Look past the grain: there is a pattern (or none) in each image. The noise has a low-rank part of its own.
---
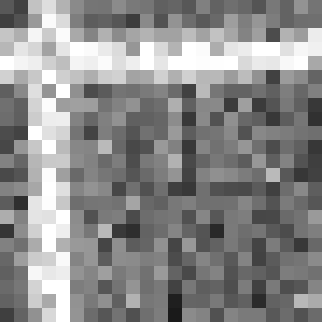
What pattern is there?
bands of rows crossing bands of columns
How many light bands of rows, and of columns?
1 and 1
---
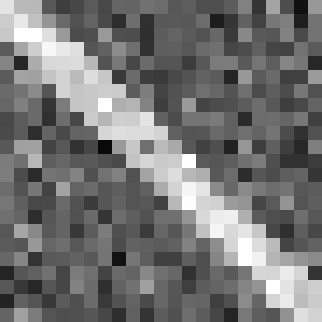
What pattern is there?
a diagonal band
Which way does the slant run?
top left to bottom right
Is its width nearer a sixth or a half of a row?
a sixth
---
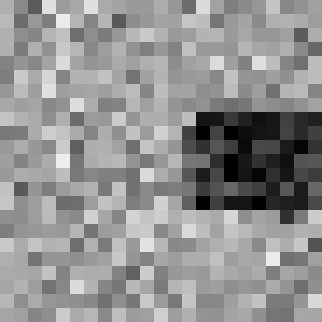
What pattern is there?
one block
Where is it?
middle right
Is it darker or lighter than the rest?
darker
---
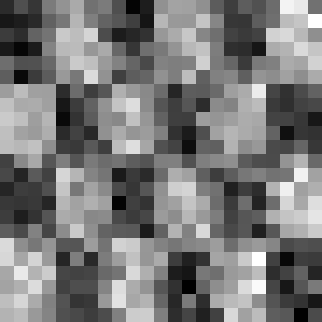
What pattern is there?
a checkerboard
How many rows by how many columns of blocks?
4 by 6
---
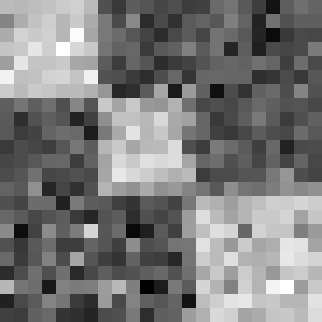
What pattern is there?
blocks along the diagonal
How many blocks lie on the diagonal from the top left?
3
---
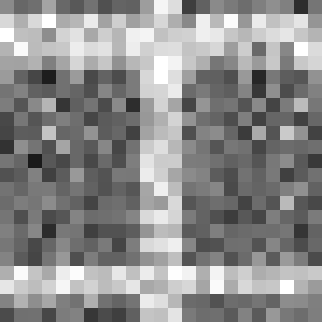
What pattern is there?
bands of rows crossing bands of columns
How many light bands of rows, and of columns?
2 and 1
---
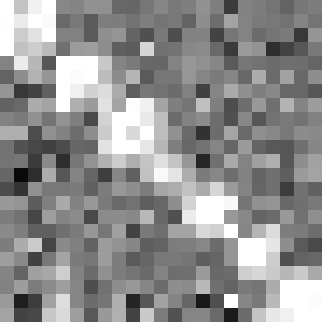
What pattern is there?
blocks along the diagonal
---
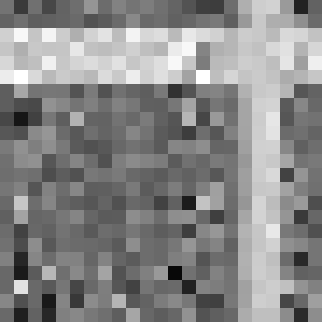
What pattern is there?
bands of rows crossing bands of columns
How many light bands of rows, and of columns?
1 and 1
